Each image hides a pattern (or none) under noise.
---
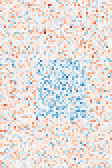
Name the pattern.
one block
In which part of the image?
centre
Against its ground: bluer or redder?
bluer
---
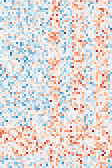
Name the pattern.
bands of rows crossing bands of columns
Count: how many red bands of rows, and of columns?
1 and 3
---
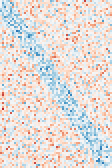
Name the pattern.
a diagonal band
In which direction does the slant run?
top left to bottom right
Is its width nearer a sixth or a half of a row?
a sixth
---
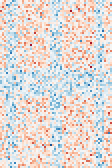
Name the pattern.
bands of rows crossing bands of columns
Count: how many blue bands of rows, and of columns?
1 and 3
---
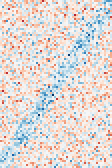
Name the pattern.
a diagonal band
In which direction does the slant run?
bottom left to top right
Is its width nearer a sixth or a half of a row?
a sixth
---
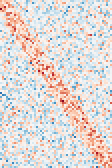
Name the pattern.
a diagonal band
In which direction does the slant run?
top left to bottom right
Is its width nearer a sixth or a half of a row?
a sixth
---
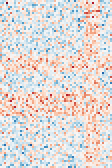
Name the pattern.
bands of rows crossing bands of columns
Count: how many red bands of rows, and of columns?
2 and 1
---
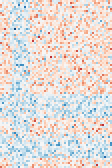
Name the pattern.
bands of rows crossing bands of columns
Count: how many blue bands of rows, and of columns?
2 and 1
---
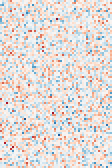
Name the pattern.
only noise
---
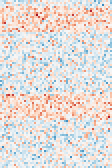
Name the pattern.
bands of rows
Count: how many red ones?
2
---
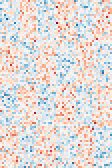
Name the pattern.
a checkerboard
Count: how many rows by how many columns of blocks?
4 by 6
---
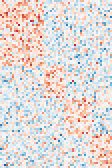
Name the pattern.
blocks along the diagonal
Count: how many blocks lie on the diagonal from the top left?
4
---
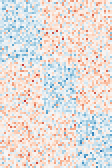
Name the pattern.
blocks along the diagonal
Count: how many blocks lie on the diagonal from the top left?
3
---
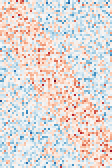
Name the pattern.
a diagonal band
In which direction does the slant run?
top left to bottom right
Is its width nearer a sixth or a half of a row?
a half
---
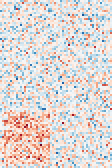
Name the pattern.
one block
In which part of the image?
bottom left
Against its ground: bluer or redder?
redder
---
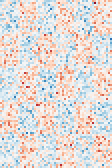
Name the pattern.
a checkerboard
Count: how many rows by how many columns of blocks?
5 by 6
